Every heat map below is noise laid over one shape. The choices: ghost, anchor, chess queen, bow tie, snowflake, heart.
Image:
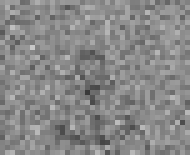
dark anchor
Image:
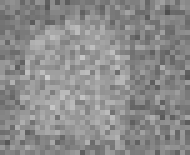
light ghost
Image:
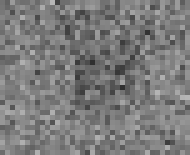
dark chess queen
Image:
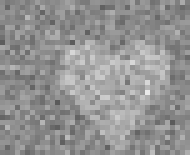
light heart
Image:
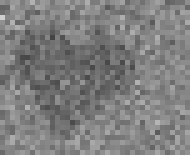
dark heart
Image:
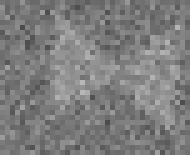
light bow tie
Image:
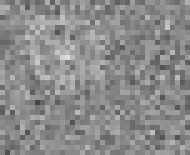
light snowflake
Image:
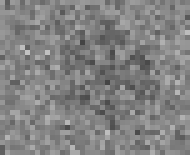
dark snowflake
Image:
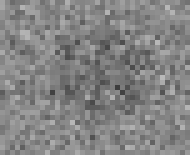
dark snowflake
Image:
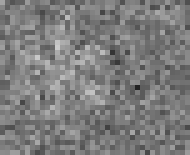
light snowflake
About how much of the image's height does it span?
two thirds
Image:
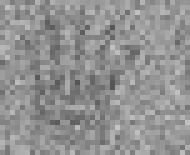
dark chess queen
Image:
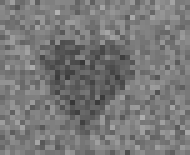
dark heart
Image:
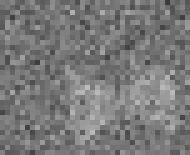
light bow tie
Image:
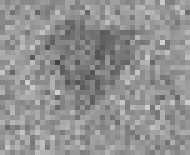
dark heart
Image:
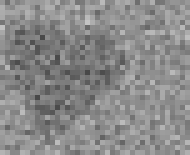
dark heart
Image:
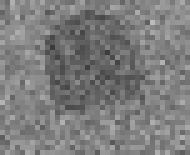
dark ghost
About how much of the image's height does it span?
two thirds
